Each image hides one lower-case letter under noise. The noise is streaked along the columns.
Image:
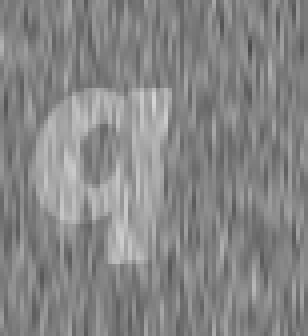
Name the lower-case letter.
q
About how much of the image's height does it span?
half
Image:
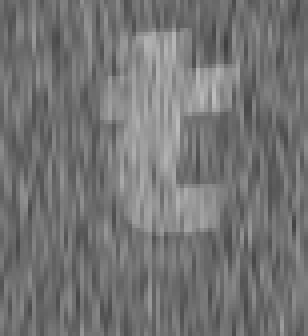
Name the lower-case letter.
t
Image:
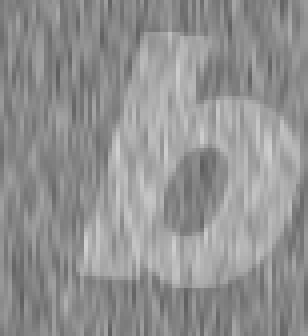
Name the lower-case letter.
b
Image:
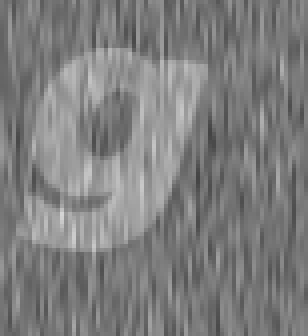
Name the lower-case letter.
g
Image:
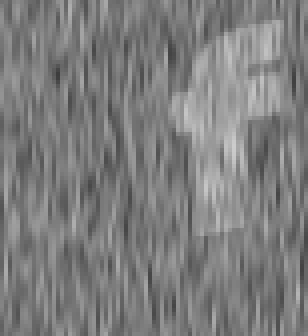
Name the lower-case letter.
f
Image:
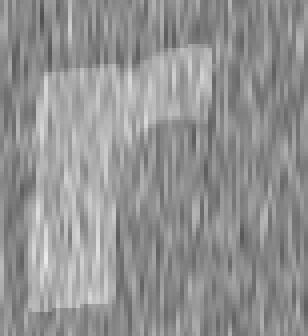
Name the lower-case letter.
r
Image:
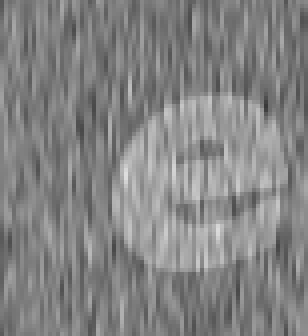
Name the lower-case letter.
e
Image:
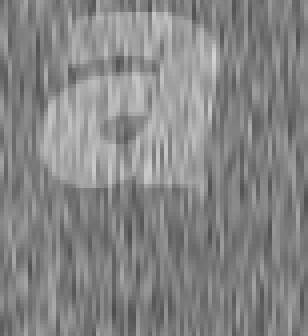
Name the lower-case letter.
a
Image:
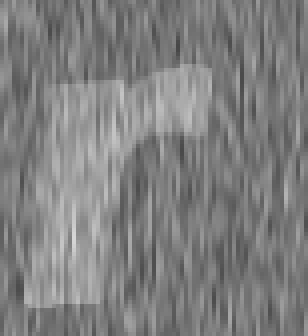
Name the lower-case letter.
r
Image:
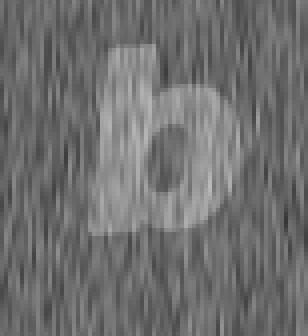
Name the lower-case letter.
b
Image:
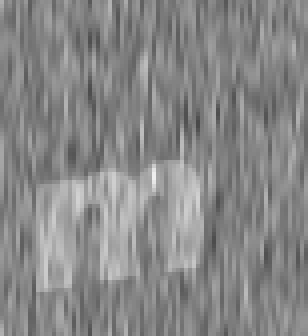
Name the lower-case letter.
m
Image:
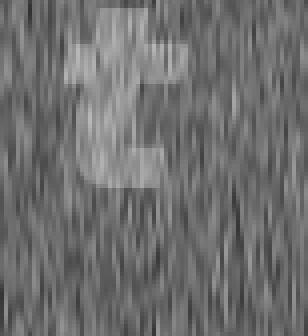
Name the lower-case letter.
t
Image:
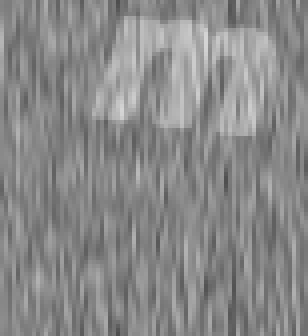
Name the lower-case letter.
m
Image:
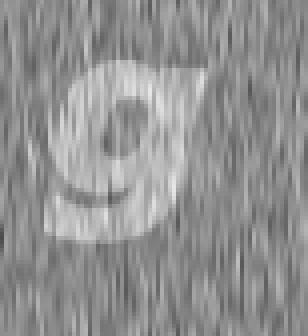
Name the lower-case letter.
g
